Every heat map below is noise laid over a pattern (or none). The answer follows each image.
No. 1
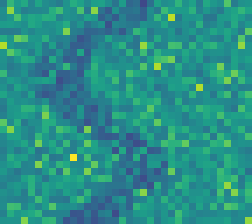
a wavy band
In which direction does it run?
top to bottom
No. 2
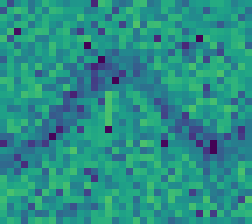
a wavy band
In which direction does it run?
left to right
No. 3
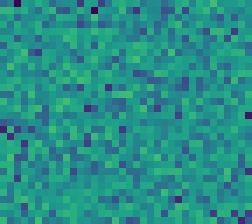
only noise
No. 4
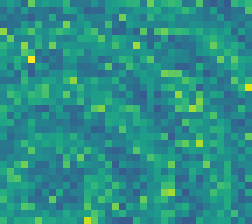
rings round one point
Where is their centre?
bottom left
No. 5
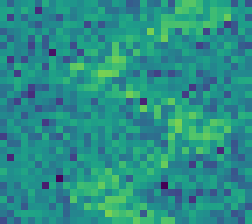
a wavy band
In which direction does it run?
top to bottom
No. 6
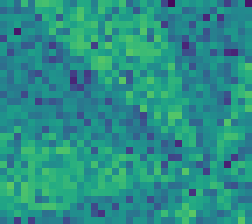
spokes from one point
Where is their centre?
bottom right
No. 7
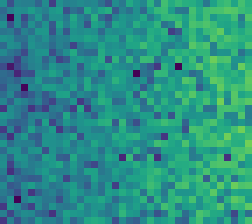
a smooth slope
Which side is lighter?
right
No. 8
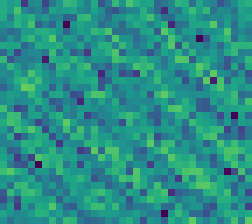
diagonal stripes
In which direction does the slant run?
top left to bottom right
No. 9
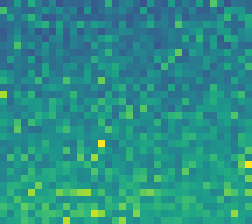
a smooth slope
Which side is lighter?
bottom
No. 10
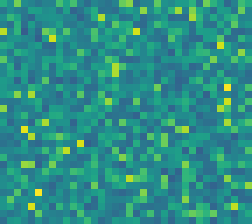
only noise
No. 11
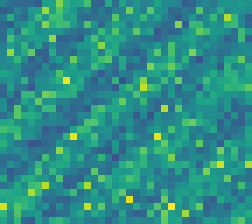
diagonal stripes
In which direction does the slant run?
bottom left to top right
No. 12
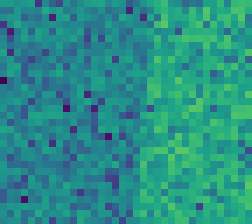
a sharp edge
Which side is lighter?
right
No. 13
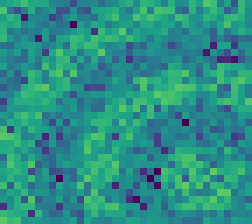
rings round one point
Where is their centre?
bottom right
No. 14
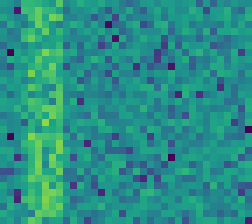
one vertical stripe
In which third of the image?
left
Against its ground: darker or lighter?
lighter
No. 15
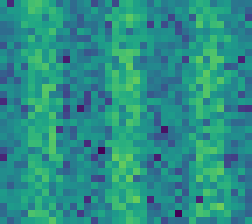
vertical stripes
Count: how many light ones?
3
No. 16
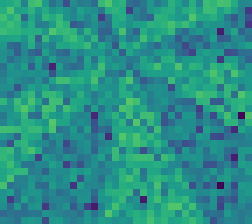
spokes from one point
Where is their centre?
top middle
